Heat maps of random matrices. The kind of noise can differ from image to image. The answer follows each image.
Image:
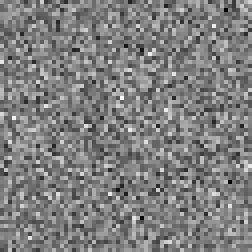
independent entries
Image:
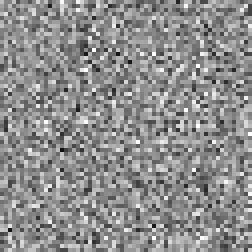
low rank plus noise
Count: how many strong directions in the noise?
five to eight
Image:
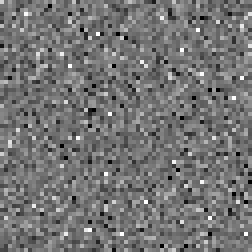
heavy tails
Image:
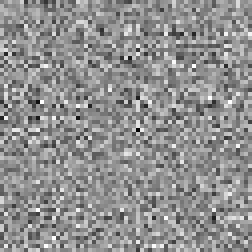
low rank plus noise
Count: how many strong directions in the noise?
three or four
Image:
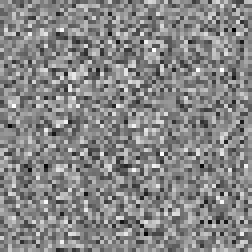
low rank plus noise
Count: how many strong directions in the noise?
five to eight
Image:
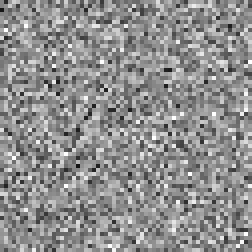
independent entries
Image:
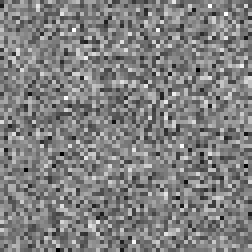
independent entries
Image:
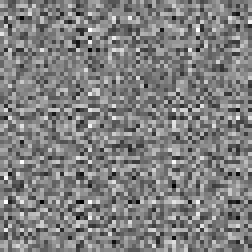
low rank plus noise
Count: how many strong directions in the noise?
one
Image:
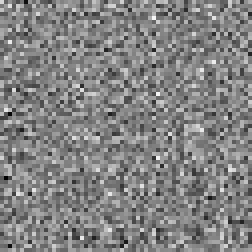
low rank plus noise
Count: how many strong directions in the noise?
two
